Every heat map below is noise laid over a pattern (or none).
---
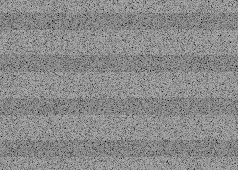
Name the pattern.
horizontal stripes
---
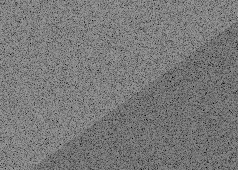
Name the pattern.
a sharp edge
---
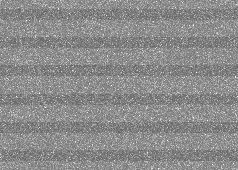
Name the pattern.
horizontal stripes
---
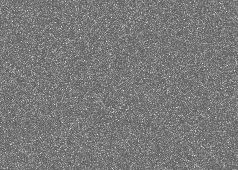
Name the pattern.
only noise
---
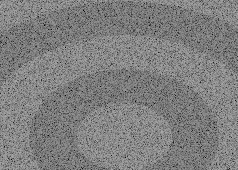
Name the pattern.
rings round one point
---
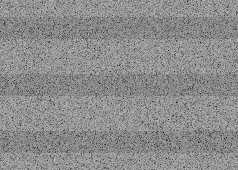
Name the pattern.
horizontal stripes
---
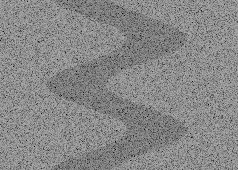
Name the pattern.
a wavy band
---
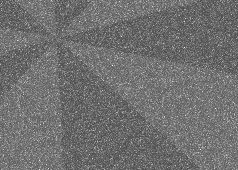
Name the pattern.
spokes from one point
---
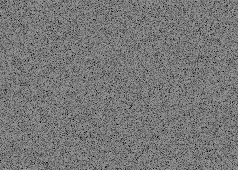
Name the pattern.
only noise
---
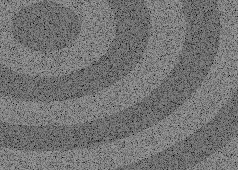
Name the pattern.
rings round one point
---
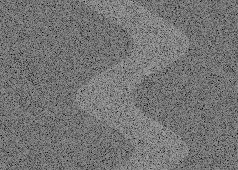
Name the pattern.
a wavy band
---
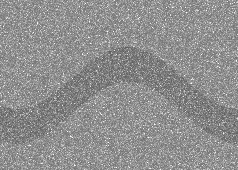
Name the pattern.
a wavy band
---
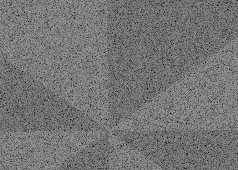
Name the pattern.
spokes from one point
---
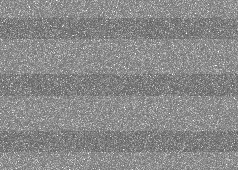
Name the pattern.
horizontal stripes
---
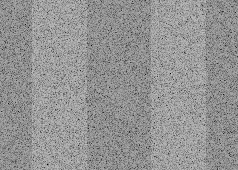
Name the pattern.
vertical stripes
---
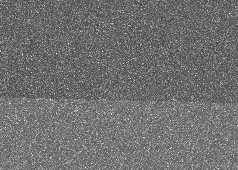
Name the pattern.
a sharp edge
